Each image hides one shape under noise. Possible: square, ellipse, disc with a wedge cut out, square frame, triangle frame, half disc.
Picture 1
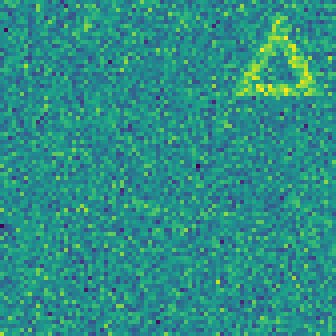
triangle frame
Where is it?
top right
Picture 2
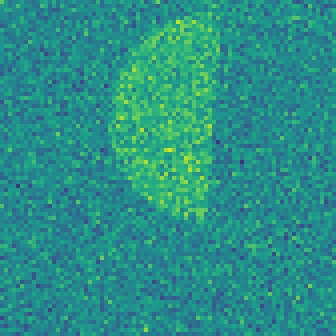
half disc
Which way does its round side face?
left
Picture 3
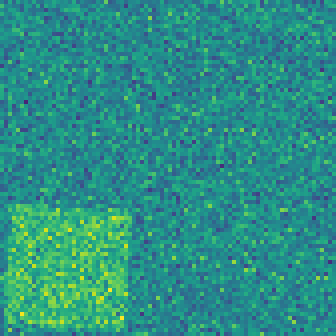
square
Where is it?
bottom left
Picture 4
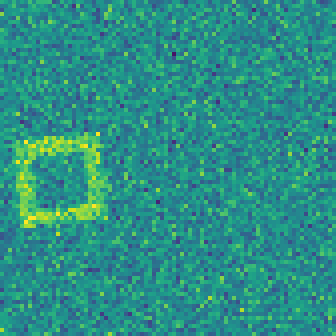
square frame
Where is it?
middle left
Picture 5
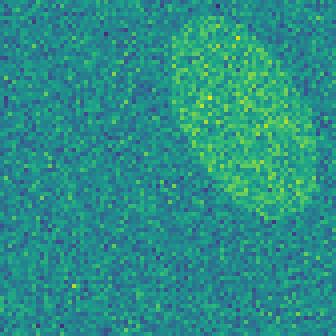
ellipse
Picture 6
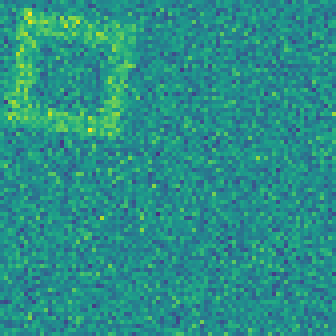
square frame
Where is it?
top left
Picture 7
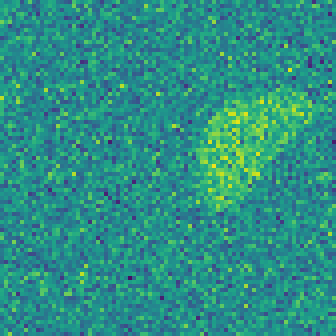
half disc
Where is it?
middle right
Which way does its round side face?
up and left
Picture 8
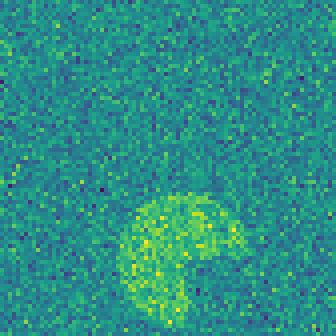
disc with a wedge cut out
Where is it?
bottom middle
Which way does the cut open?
down and right
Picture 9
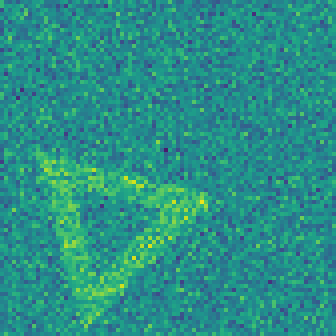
triangle frame
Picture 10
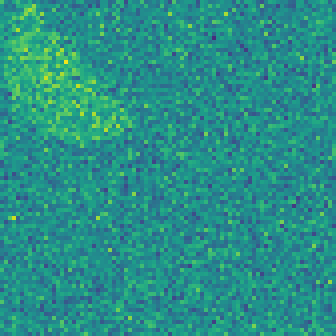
half disc
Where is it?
top left
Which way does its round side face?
down and left
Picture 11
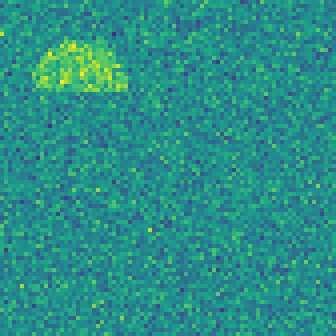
half disc
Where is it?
top left
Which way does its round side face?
up
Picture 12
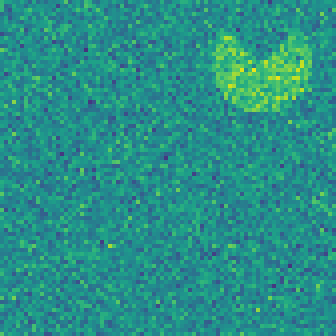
disc with a wedge cut out
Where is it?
top right
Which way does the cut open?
up
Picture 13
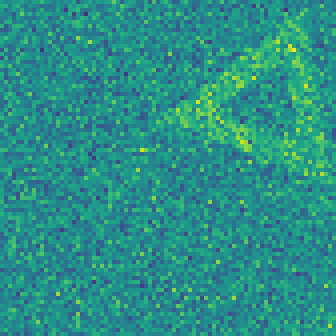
triangle frame
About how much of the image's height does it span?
half
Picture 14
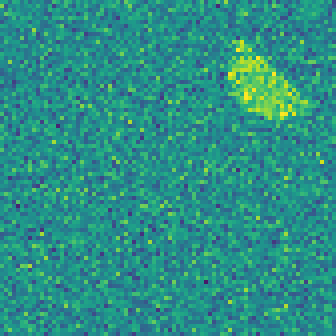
half disc
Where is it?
top right
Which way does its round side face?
down and left
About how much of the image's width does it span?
a quarter
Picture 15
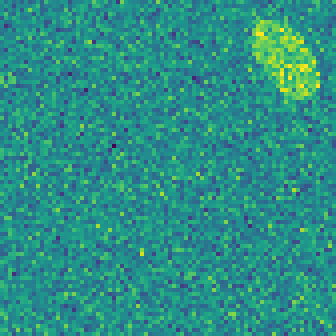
ellipse
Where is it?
top right
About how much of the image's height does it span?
a quarter
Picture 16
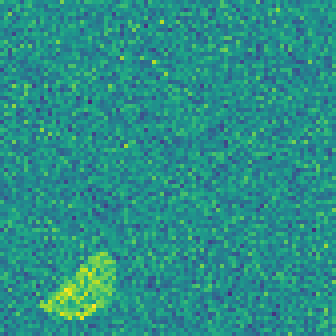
half disc
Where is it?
bottom left
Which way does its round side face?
down and right
